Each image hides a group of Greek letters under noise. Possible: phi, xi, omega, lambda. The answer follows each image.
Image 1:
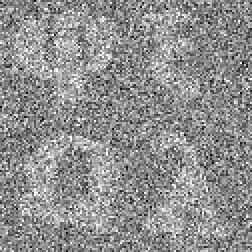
top left: phi; top right: xi; bottom left: omega; bottom right: lambda
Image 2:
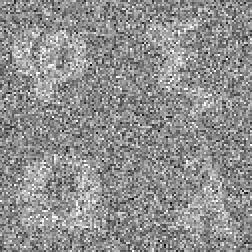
top left: phi; top right: xi; bottom left: omega; bottom right: lambda
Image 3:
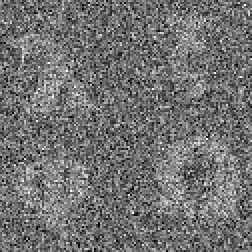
top left: lambda; top right: xi; bottom left: phi; bottom right: omega
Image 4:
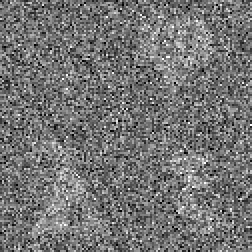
top right: phi; bottom left: lambda; bottom right: xi
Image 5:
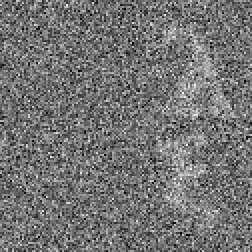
top right: lambda; bottom right: xi
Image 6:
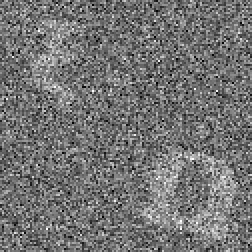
top left: xi; bottom right: omega
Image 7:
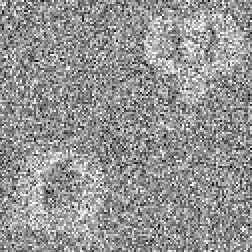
top right: phi; bottom left: omega
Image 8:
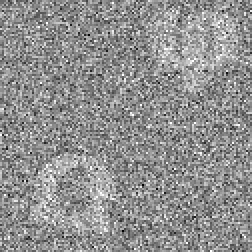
top right: phi; bottom left: omega
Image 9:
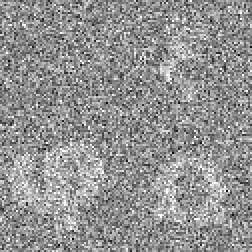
top right: xi; bottom left: phi; bottom right: omega
